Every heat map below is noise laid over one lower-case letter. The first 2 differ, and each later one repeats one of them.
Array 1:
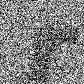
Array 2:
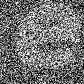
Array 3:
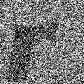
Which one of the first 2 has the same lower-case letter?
1
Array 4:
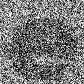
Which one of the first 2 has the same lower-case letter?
2
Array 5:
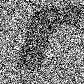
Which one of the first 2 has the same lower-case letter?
1
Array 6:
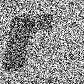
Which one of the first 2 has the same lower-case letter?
1
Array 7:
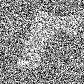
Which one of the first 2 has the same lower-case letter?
1
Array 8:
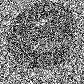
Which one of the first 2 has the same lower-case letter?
2
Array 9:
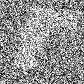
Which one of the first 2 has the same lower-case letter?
1
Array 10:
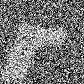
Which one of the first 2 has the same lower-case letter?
1
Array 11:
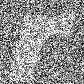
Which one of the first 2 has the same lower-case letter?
1
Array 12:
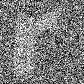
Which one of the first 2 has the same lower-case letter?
1
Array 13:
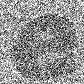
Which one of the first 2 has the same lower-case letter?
2
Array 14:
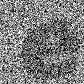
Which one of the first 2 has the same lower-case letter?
2
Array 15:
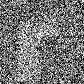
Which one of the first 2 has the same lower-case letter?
1
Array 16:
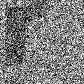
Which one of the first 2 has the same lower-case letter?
1
